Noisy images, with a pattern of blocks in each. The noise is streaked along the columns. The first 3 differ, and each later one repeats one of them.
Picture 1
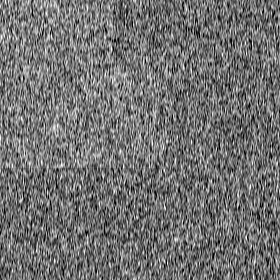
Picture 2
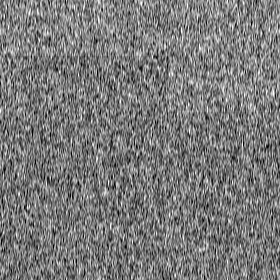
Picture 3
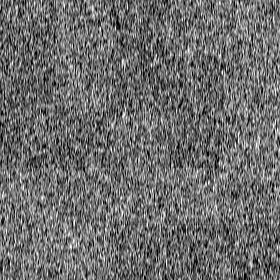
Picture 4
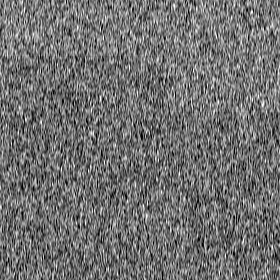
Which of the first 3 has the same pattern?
2
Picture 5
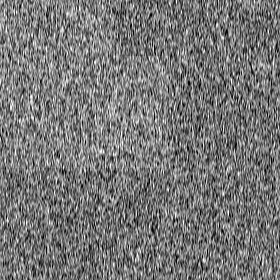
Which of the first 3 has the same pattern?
1
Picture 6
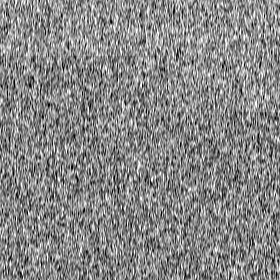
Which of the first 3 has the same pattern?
2
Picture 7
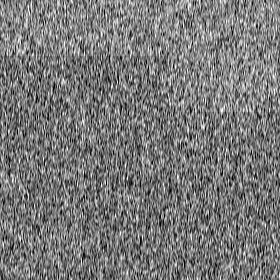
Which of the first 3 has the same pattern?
2
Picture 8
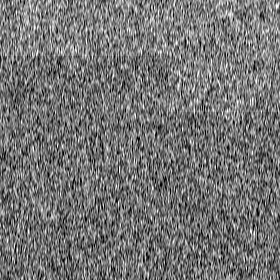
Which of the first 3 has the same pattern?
2
